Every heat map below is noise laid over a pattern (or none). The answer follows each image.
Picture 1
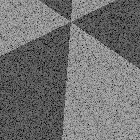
spokes from one point
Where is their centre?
top middle
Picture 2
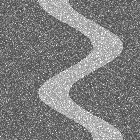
a wavy band
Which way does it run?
top to bottom
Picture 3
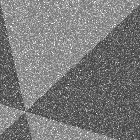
spokes from one point
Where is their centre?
bottom left
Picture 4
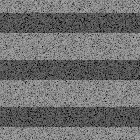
horizontal stripes
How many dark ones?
3
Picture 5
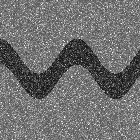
a wavy band
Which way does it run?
left to right
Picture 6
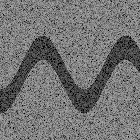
a wavy band
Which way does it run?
left to right
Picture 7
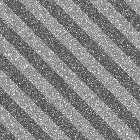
diagonal stripes
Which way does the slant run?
top left to bottom right
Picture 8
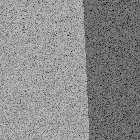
a sharp edge
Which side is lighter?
left
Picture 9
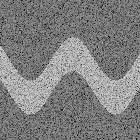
a wavy band
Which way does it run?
left to right
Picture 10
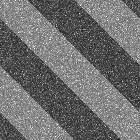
diagonal stripes
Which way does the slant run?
top left to bottom right
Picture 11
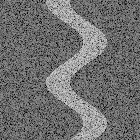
a wavy band
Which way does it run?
top to bottom
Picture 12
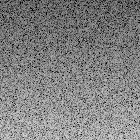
a smooth slope
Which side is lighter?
bottom
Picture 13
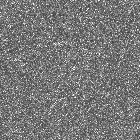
only noise
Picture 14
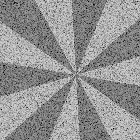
spokes from one point
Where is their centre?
centre
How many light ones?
7
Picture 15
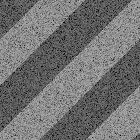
diagonal stripes
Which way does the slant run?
bottom left to top right
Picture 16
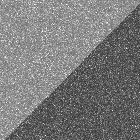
a sharp edge
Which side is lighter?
top left
